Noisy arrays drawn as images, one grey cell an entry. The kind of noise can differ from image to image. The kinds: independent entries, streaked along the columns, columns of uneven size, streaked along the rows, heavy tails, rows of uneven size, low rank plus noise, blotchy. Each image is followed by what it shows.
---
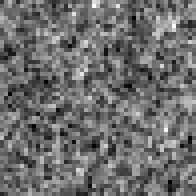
blotchy
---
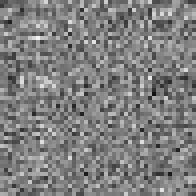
low rank plus noise
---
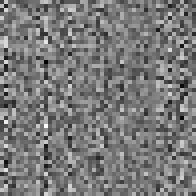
columns of uneven size
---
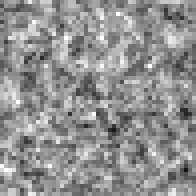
blotchy
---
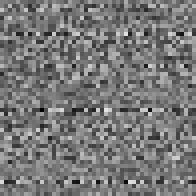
rows of uneven size
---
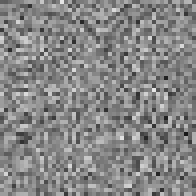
low rank plus noise
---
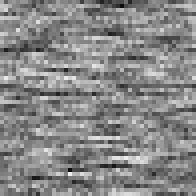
streaked along the rows
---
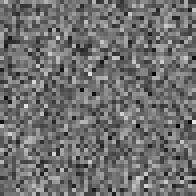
independent entries
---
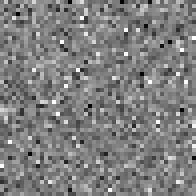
heavy tails
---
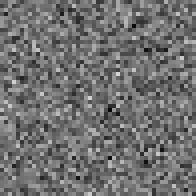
independent entries
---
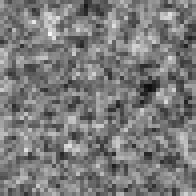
blotchy
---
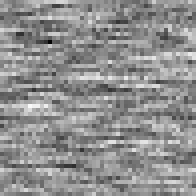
streaked along the rows
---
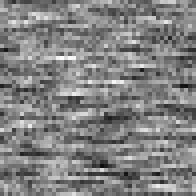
streaked along the rows
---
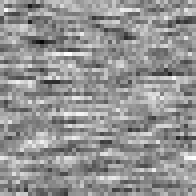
streaked along the rows
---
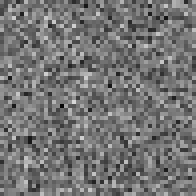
independent entries
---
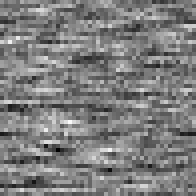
streaked along the rows
